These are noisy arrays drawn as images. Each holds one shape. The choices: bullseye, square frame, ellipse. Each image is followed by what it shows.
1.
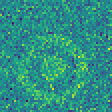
bullseye
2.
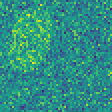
ellipse
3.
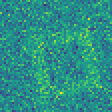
square frame
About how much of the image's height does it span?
two thirds
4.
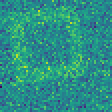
square frame
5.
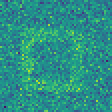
square frame
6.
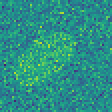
ellipse
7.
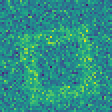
square frame
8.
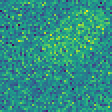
ellipse
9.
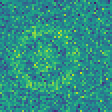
bullseye
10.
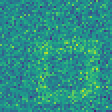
square frame
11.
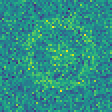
bullseye
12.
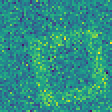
square frame
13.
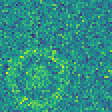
bullseye
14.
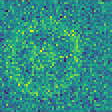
bullseye
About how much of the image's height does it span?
two thirds
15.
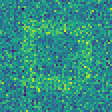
square frame
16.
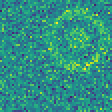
bullseye
